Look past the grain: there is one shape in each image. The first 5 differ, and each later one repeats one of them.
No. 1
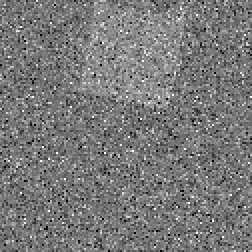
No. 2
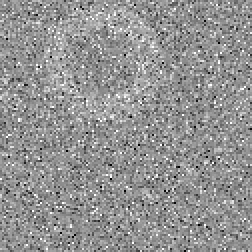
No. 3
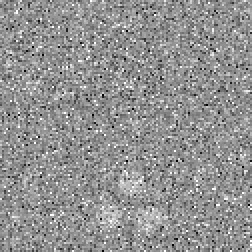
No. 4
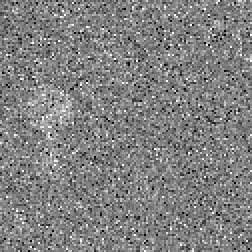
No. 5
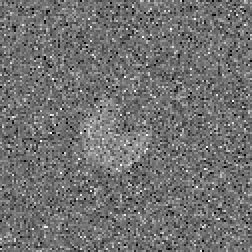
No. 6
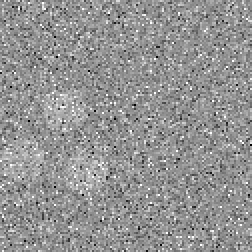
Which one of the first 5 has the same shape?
3
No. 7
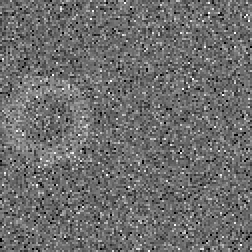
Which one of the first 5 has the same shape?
2
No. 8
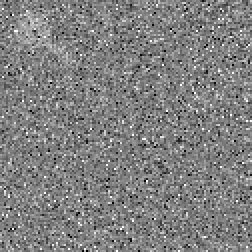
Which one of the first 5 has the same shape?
4
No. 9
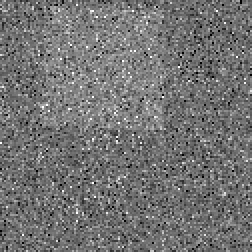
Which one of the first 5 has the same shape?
1
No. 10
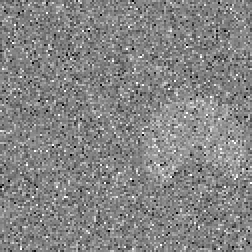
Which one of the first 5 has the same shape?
5
